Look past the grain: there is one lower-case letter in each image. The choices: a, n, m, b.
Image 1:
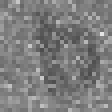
dark b
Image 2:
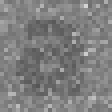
dark a
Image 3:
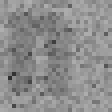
dark n
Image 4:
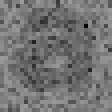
dark a
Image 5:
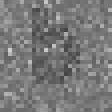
dark b
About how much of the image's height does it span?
two thirds
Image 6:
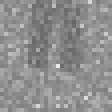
dark n
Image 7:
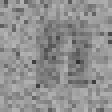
dark n
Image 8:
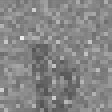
dark b
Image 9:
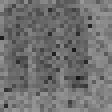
dark m
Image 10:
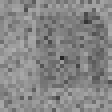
dark m
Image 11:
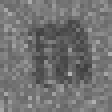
dark m
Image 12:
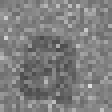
dark a
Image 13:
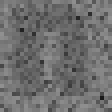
dark n
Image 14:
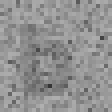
dark b
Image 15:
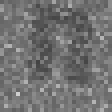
dark n
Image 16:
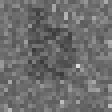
dark b
